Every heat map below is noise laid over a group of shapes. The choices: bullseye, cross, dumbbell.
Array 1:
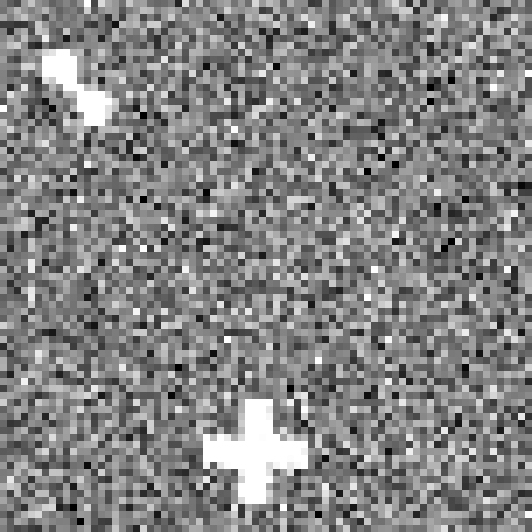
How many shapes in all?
2
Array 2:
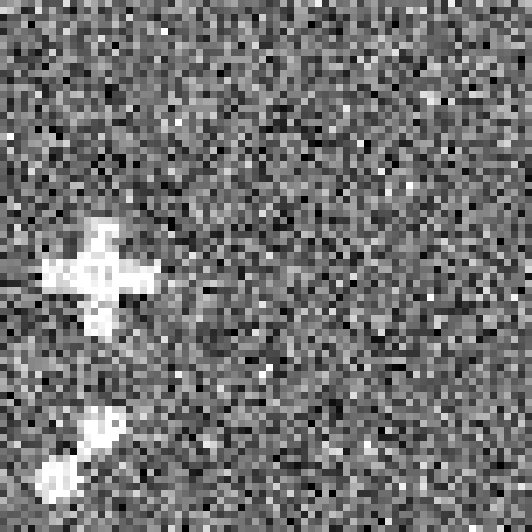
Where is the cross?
middle left
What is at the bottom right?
nothing
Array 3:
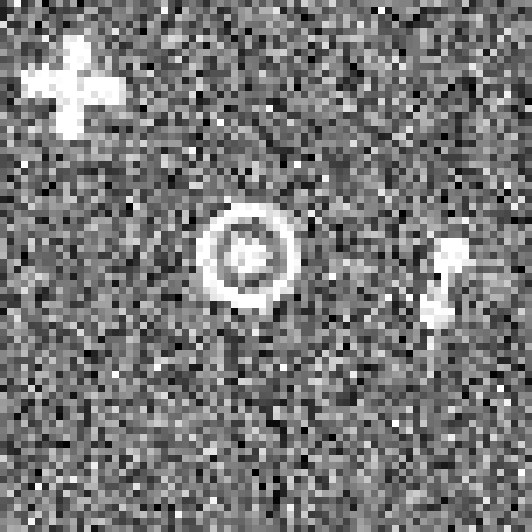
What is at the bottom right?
nothing
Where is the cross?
top left
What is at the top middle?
nothing
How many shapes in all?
3
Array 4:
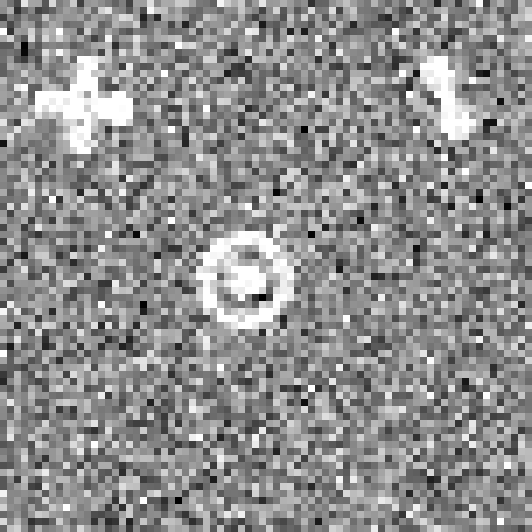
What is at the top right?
dumbbell
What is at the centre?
bullseye
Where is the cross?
top left
